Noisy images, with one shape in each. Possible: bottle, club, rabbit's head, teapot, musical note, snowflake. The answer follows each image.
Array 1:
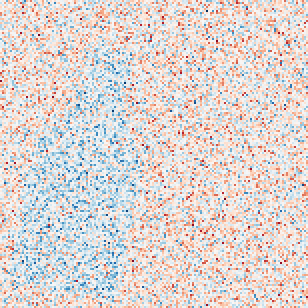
blue bottle
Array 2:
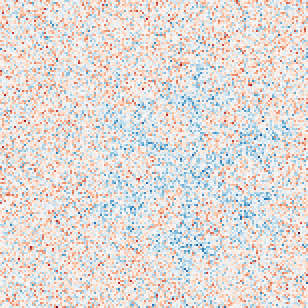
blue snowflake
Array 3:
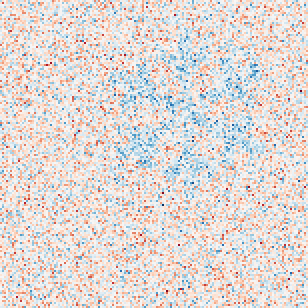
blue snowflake
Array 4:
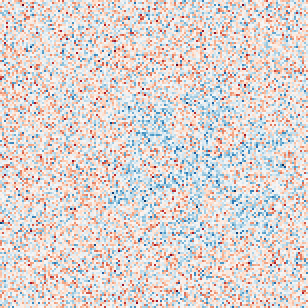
blue snowflake
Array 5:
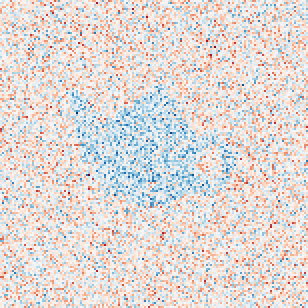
blue teapot
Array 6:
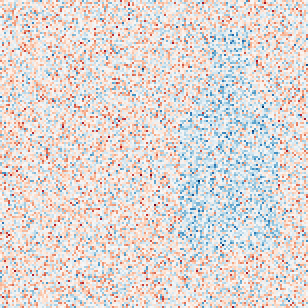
blue bottle
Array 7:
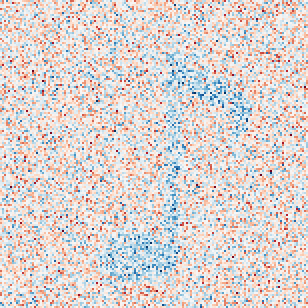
blue musical note
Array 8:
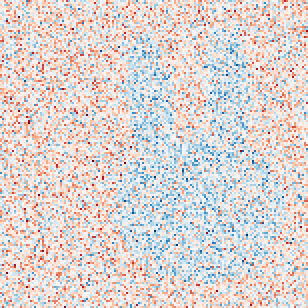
blue rabbit's head
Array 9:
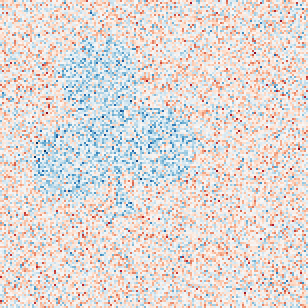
blue club
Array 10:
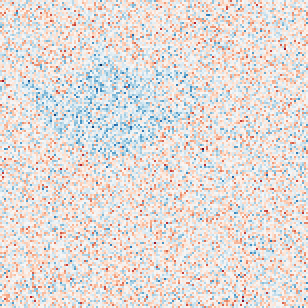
blue teapot
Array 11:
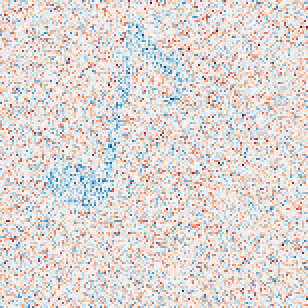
blue musical note
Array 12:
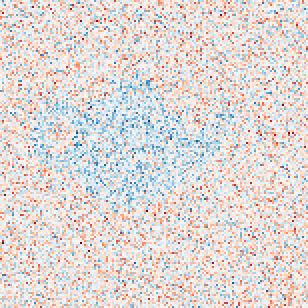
blue teapot
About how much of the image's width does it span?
two thirds
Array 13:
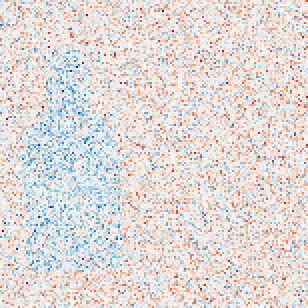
blue bottle
